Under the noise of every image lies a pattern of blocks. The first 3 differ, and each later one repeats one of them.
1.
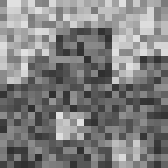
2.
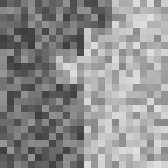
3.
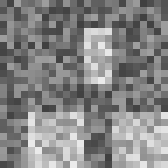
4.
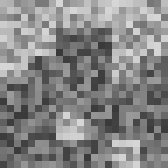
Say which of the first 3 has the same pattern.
1
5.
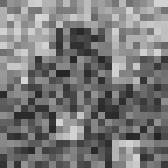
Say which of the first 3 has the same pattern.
1
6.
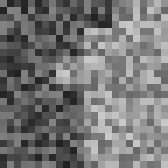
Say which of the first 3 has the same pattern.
2
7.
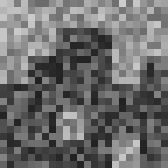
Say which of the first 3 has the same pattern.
1
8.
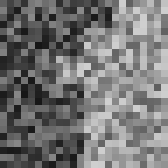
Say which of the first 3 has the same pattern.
2
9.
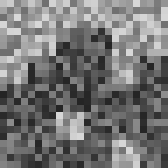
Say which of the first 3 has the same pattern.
1
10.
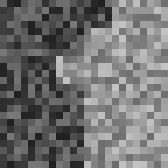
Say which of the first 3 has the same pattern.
2
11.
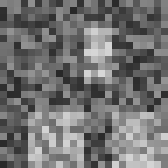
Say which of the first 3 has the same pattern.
3
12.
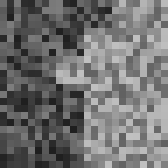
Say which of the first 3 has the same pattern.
2
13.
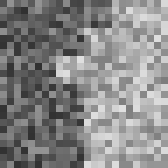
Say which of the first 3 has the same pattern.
2
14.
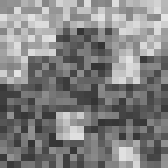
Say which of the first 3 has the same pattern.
1
